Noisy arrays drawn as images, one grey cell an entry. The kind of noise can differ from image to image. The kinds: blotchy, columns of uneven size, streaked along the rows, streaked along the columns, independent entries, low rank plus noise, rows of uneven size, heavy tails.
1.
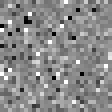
heavy tails
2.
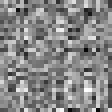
low rank plus noise
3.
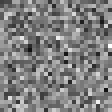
independent entries
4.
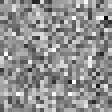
independent entries
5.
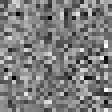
low rank plus noise
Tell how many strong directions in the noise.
five to eight
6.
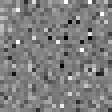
heavy tails
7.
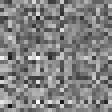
low rank plus noise
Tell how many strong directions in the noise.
two
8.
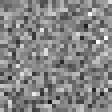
independent entries
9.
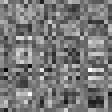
low rank plus noise
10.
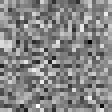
low rank plus noise
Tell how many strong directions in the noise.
five to eight
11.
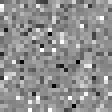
heavy tails
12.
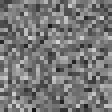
independent entries
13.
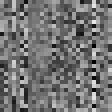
columns of uneven size
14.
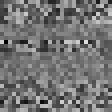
rows of uneven size
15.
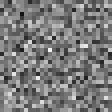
independent entries
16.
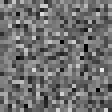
independent entries
